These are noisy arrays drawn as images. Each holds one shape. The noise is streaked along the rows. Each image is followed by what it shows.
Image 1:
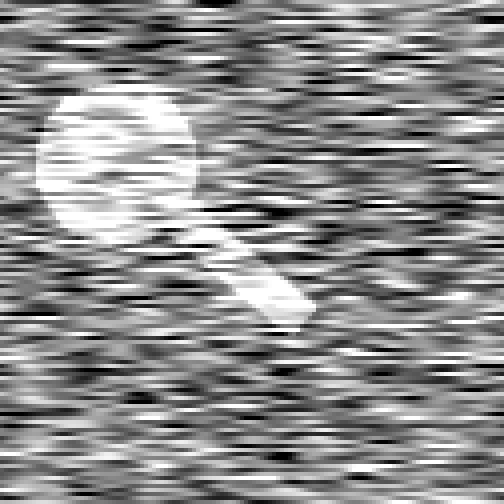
lollipop
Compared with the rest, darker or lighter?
lighter
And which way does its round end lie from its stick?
up and left
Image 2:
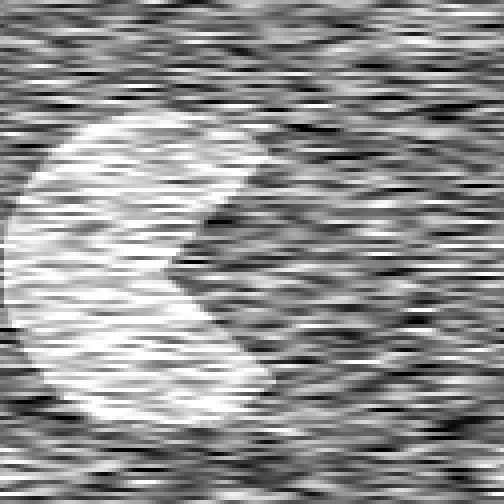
disc with a wedge cut out
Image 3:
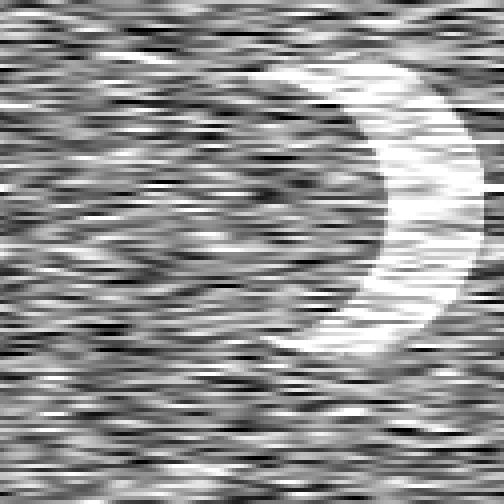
crescent
